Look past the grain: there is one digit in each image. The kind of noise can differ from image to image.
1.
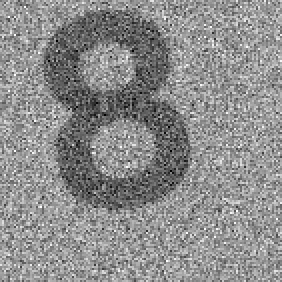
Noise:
low rank plus noise
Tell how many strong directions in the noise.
three or four
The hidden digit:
8
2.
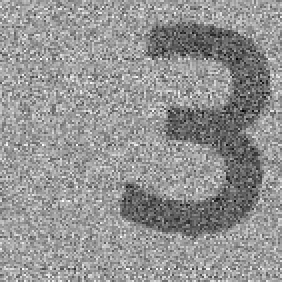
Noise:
rows of uneven size
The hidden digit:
3
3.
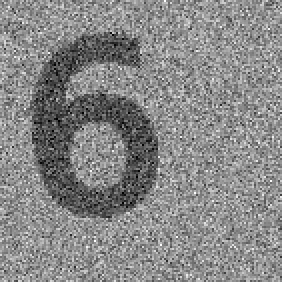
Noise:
independent entries
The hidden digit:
6
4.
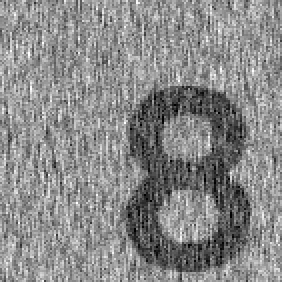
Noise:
streaked along the columns
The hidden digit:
8
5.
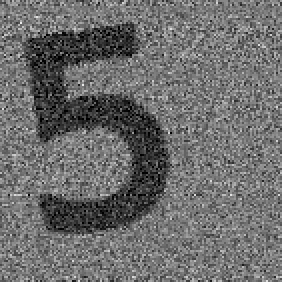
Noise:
rows of uneven size
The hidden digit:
5
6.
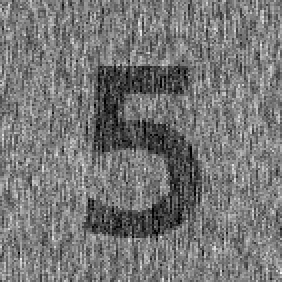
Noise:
streaked along the columns
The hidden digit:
5
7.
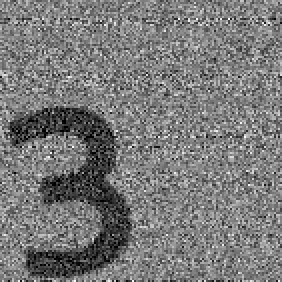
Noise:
rows of uneven size
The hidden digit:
3
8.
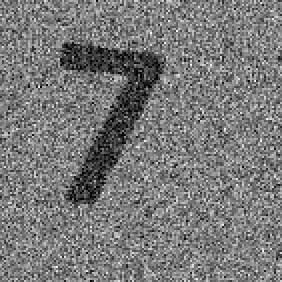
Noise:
low rank plus noise
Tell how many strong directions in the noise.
two
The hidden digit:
7
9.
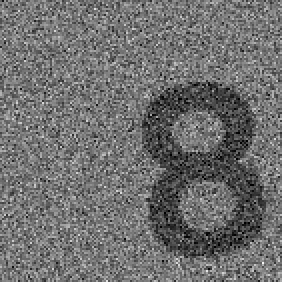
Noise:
independent entries
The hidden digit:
8
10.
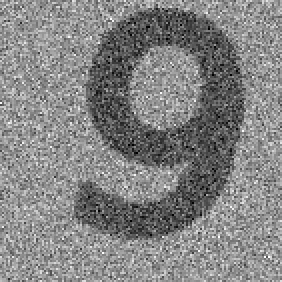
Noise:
independent entries
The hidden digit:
9
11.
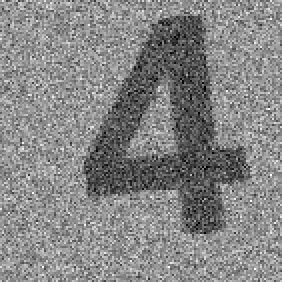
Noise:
low rank plus noise
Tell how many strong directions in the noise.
one
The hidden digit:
4
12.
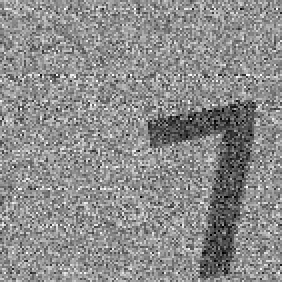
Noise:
rows of uneven size
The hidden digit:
7
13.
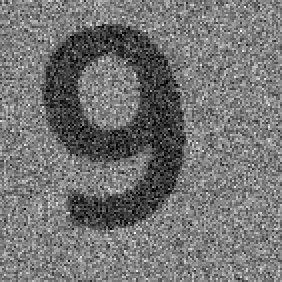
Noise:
independent entries
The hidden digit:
9
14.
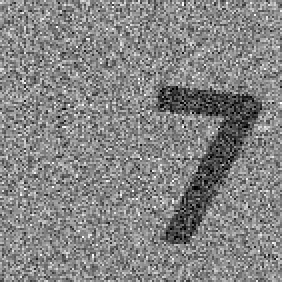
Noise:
low rank plus noise
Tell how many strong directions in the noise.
two
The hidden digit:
7
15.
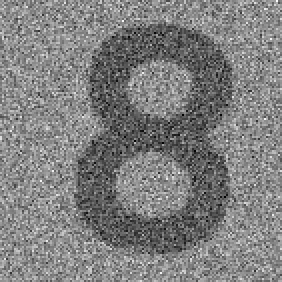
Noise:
independent entries
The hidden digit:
8
